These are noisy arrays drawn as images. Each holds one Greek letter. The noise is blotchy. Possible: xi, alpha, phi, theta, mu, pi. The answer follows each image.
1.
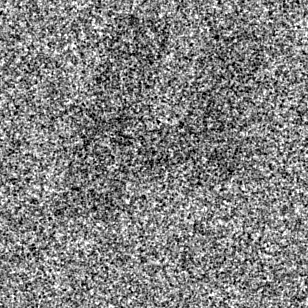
dark mu
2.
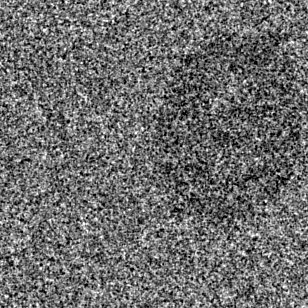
dark theta
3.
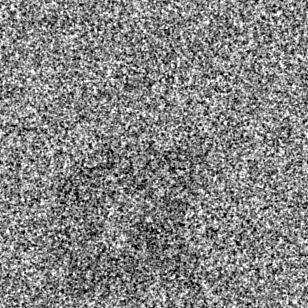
dark alpha
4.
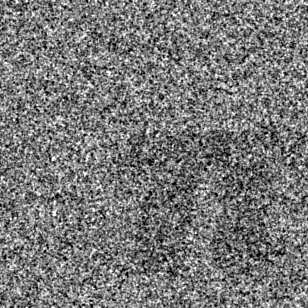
dark pi
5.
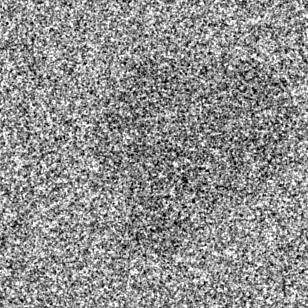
dark phi
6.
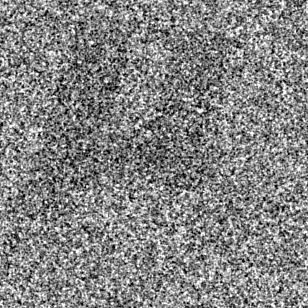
dark mu
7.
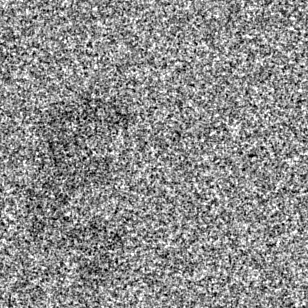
dark xi
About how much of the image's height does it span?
two thirds
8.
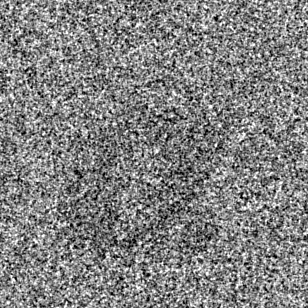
dark alpha
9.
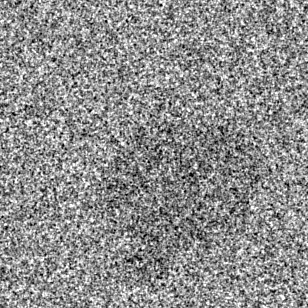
dark phi
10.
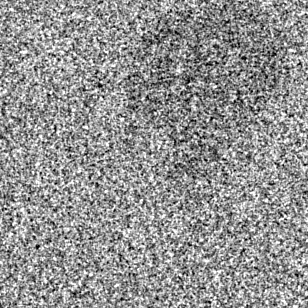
dark phi
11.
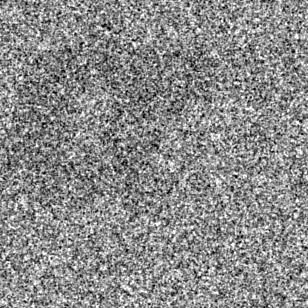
dark alpha
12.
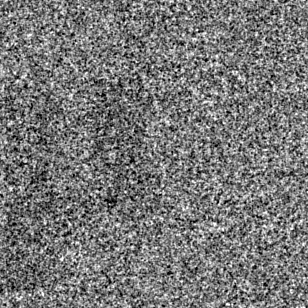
dark mu
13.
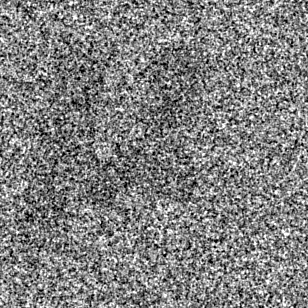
dark mu
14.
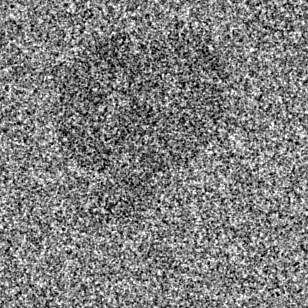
dark phi
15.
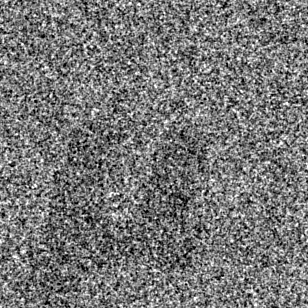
dark mu
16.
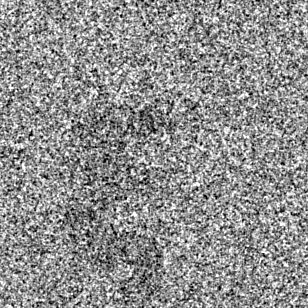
dark xi
